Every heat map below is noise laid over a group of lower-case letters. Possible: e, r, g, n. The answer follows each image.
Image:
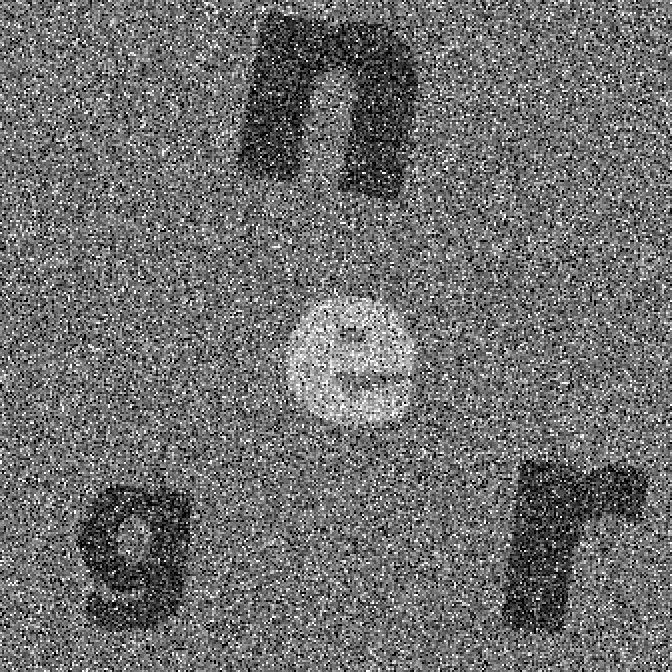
top middle: dark n; centre: light e; bottom left: dark g; bottom right: dark r
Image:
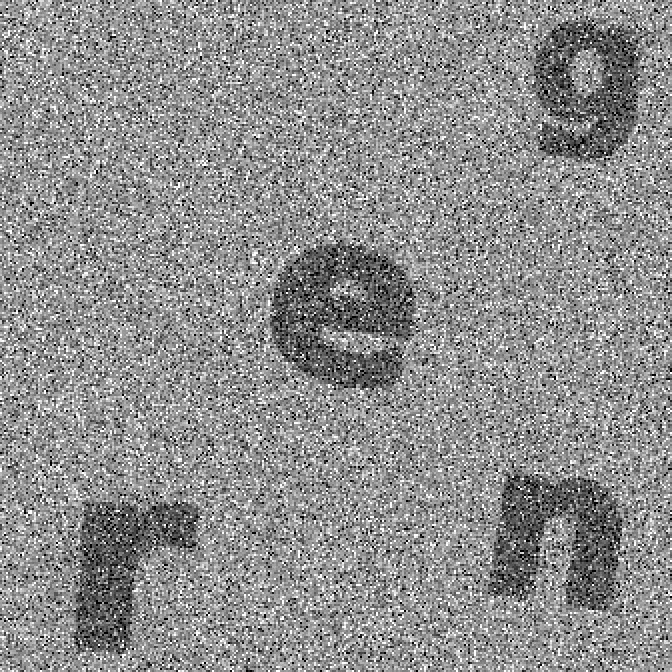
top right: dark g; centre: dark e; bottom left: dark r; bottom right: dark n
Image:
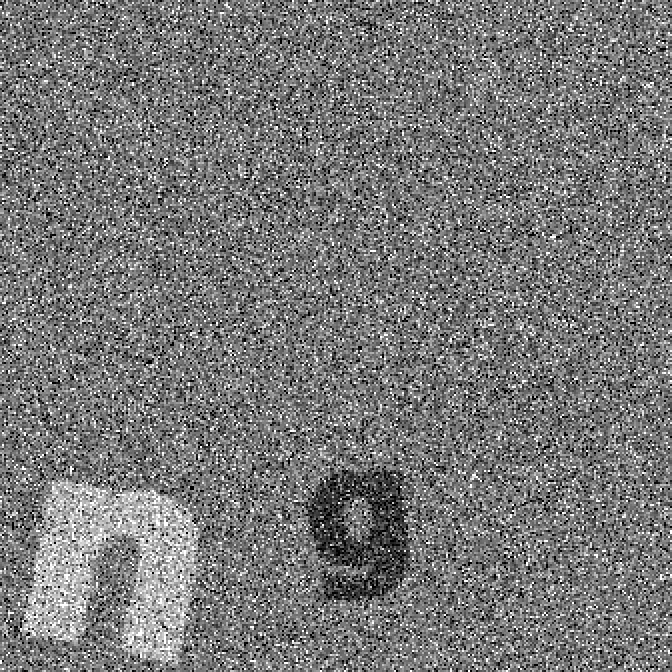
bottom left: light n; bottom middle: dark g
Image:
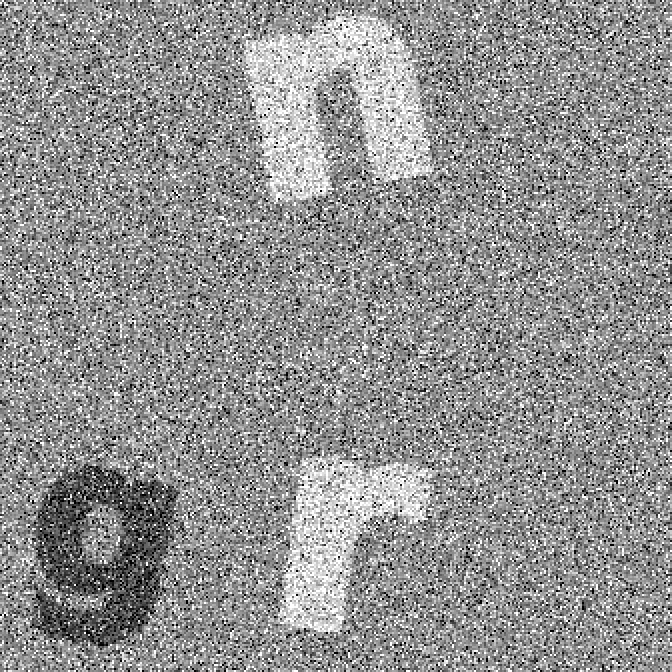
top middle: light n; bottom left: dark g; bottom middle: light r
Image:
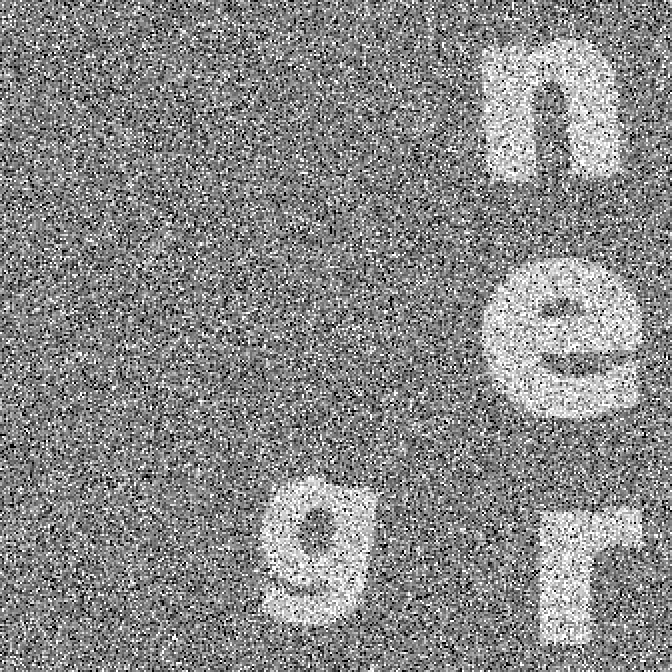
top right: light n; middle right: light e; bottom middle: light g; bottom right: light r
